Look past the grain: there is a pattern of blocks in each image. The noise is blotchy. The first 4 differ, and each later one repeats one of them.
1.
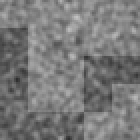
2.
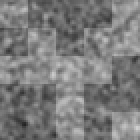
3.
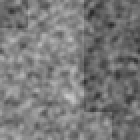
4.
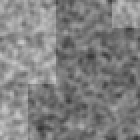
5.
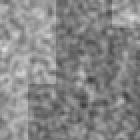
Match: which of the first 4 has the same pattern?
4
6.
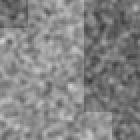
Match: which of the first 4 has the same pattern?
3
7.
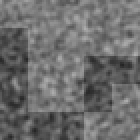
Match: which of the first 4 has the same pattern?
1
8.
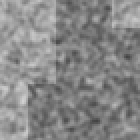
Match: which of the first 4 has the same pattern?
4
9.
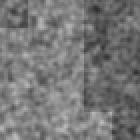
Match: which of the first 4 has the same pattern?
3
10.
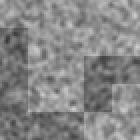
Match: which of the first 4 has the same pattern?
1
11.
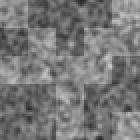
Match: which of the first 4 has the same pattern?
2
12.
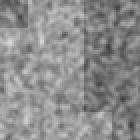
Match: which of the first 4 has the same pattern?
3
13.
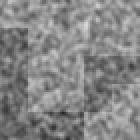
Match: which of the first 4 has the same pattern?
1
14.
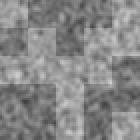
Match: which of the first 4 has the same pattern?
2
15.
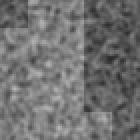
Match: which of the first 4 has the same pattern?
3
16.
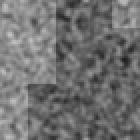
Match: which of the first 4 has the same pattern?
4
